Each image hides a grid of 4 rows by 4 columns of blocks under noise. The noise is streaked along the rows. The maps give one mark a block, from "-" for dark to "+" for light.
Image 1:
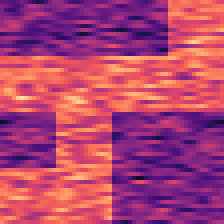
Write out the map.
- - - +
+ + + +
- + - -
+ + - -
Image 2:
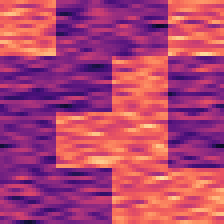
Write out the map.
+ - - +
- - + -
- + + -
- - + +
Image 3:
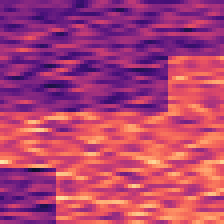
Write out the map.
- - - -
- - - +
+ + + +
- + + +
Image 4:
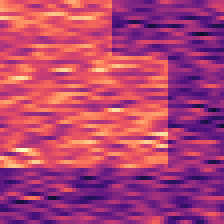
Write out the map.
+ + - -
+ + + -
+ + + -
- - - -
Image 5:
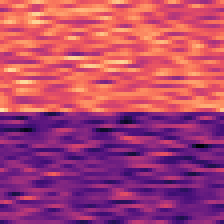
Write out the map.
+ + + +
+ + + +
- - - -
- - - -
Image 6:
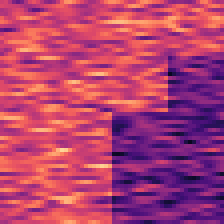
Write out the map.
+ + + +
+ + + -
+ + - -
+ + - -
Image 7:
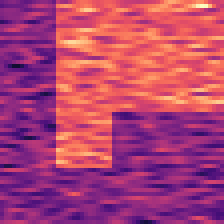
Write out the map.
- + + +
- + + +
- + - -
- - - -
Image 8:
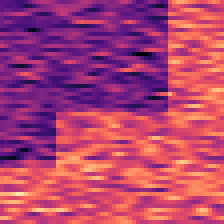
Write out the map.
- - - +
- - - +
- + + +
+ + + +
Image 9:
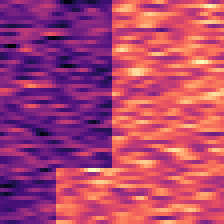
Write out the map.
- - + +
- - + +
- - + +
- + + +
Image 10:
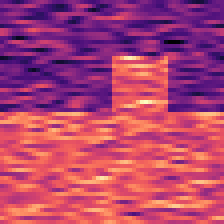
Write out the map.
- - - -
- - + -
+ + + +
+ + + +
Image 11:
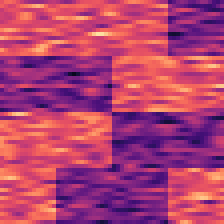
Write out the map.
+ + + -
- - + +
+ + - -
+ - - +
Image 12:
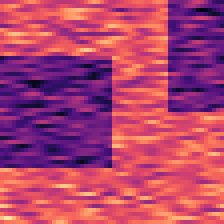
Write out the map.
+ + + -
- - + -
- - + +
+ + + +
